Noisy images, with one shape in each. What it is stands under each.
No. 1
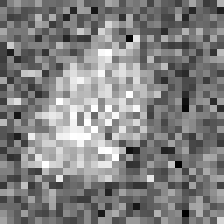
chess knight
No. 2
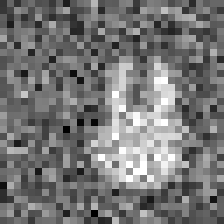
rabbit's head
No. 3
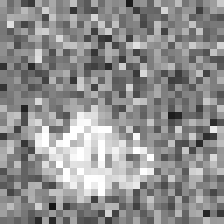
teapot
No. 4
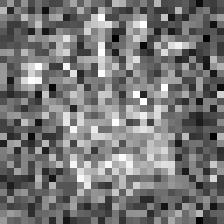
chess queen
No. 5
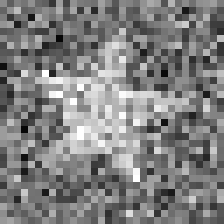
star
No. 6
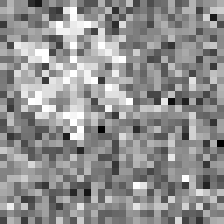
snowflake
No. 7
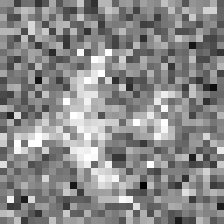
airplane
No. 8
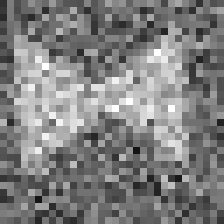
bow tie
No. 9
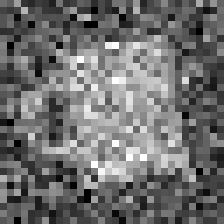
cup
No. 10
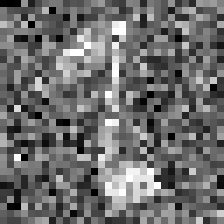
musical note
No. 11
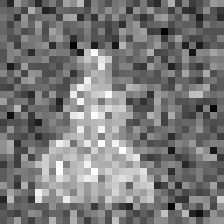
chess pawn
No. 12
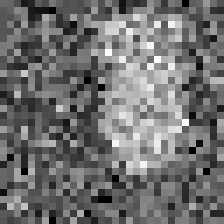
footprint
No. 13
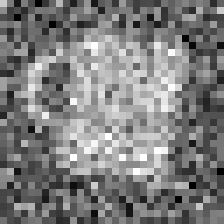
cup
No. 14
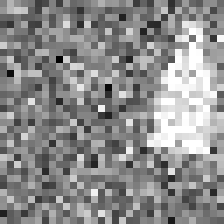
bottle
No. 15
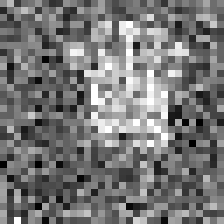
chess queen
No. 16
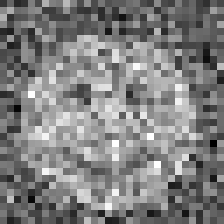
smiling face
